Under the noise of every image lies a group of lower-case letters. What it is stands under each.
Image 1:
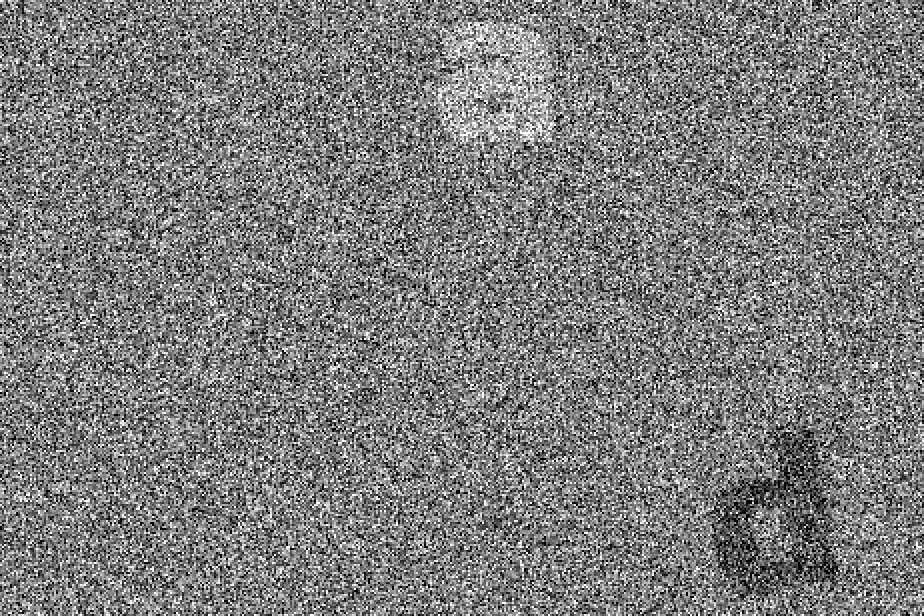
top middle: light a; bottom right: dark d
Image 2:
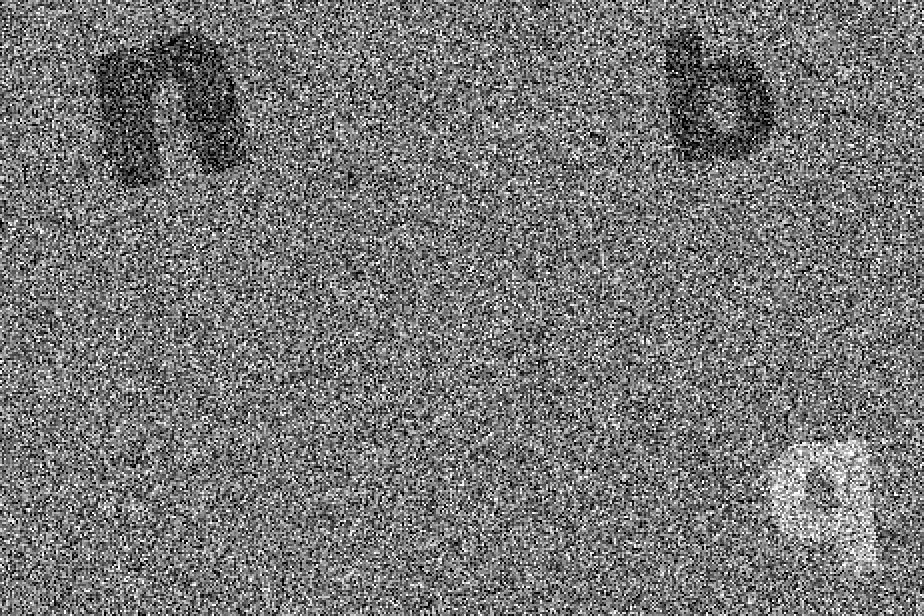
top left: dark n; top right: dark b; bottom right: light q
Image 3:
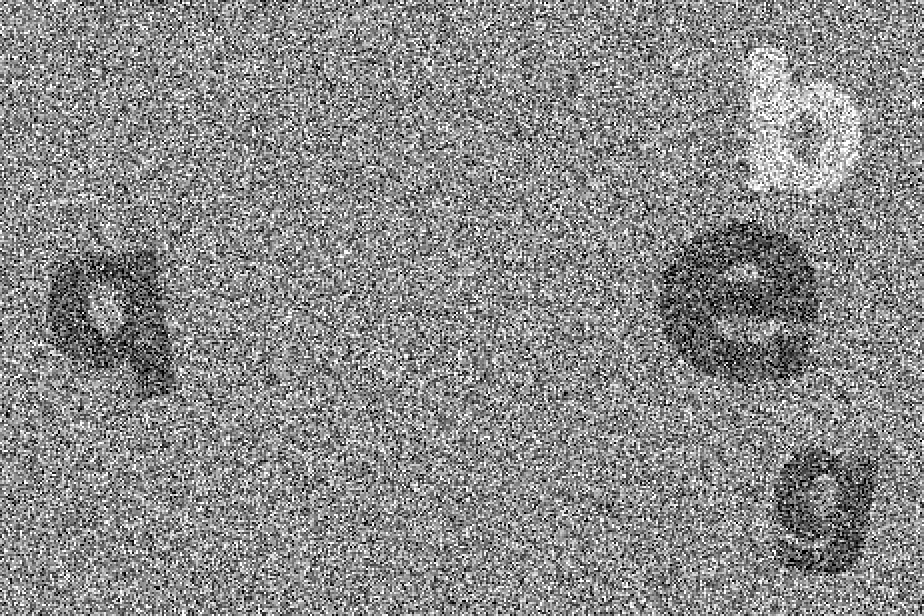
top right: light b; middle left: dark q; middle right: dark e; bottom right: dark g
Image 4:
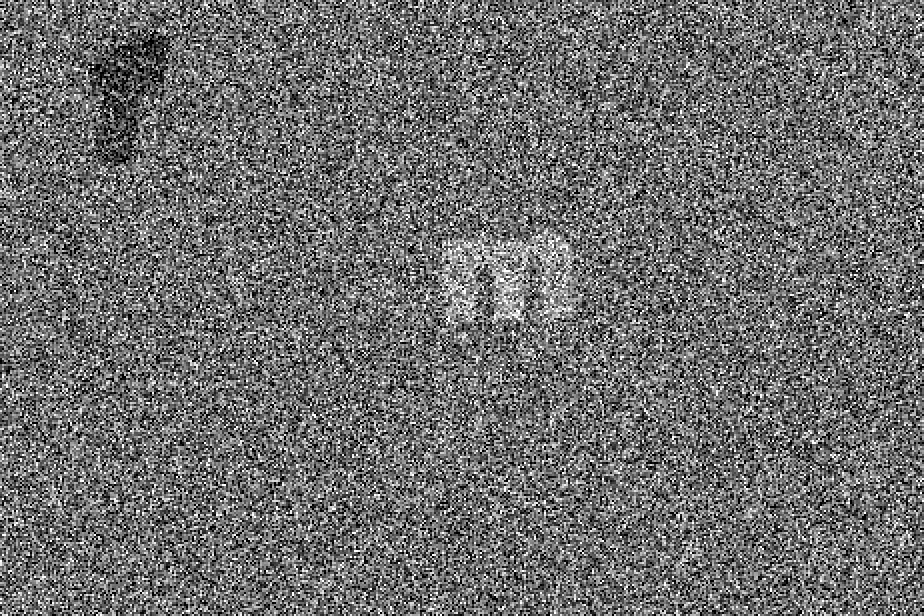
top left: dark f; centre: light m
